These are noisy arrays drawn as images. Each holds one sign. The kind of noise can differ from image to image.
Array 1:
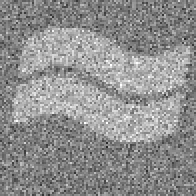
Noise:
independent entries
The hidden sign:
approximately sign
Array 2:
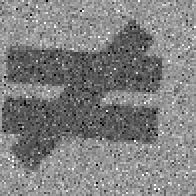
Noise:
heavy tails
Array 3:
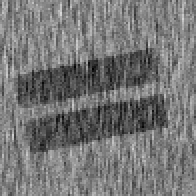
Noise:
streaked along the columns
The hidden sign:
equals sign
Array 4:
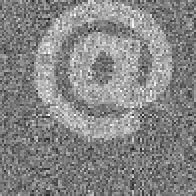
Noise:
low rank plus noise
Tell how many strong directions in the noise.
one
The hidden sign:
at sign
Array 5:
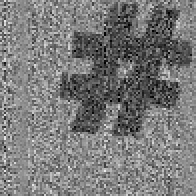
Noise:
columns of uneven size
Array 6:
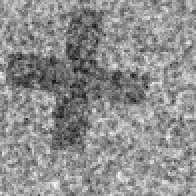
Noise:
blotchy
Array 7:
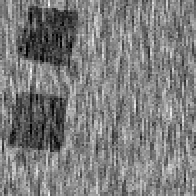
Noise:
streaked along the columns
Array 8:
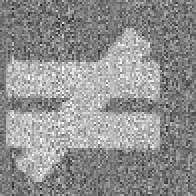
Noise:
columns of uneven size
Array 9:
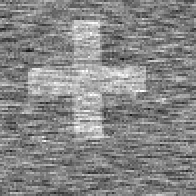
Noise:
streaked along the rows
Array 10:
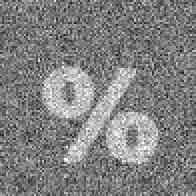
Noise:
low rank plus noise
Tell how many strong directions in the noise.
three or four
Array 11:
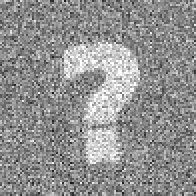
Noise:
low rank plus noise
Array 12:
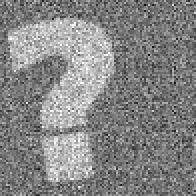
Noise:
low rank plus noise
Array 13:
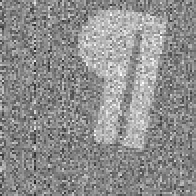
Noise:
columns of uneven size
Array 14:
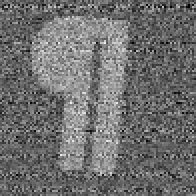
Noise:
rows of uneven size
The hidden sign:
pilcrow
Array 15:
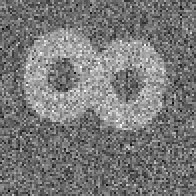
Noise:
independent entries
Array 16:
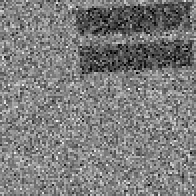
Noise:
independent entries
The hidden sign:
equals sign
